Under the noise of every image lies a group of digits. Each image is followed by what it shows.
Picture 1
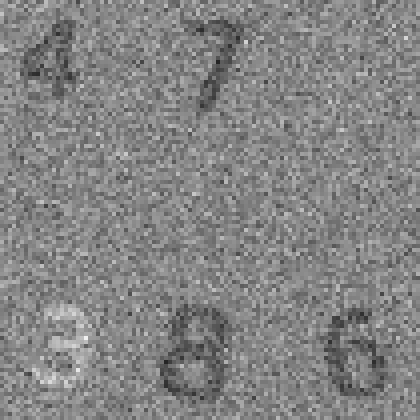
top left: dark 4; top middle: dark 7; bottom left: light 3; bottom middle: dark 8; bottom right: dark 6
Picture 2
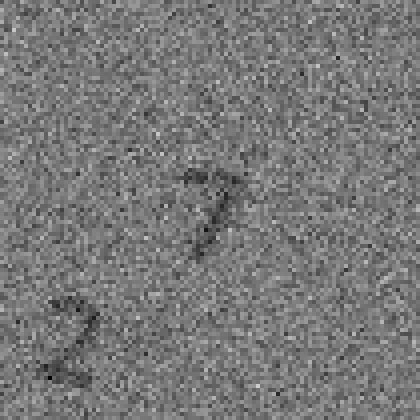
centre: dark 7; bottom left: dark 2
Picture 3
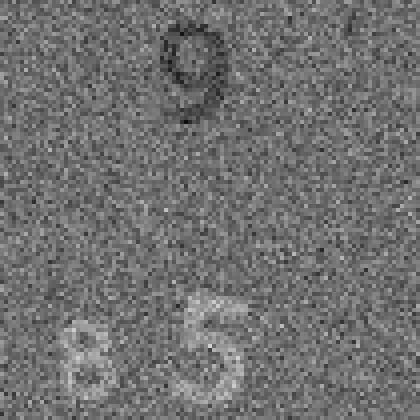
top middle: dark 9; bottom left: light 8; bottom middle: light 5
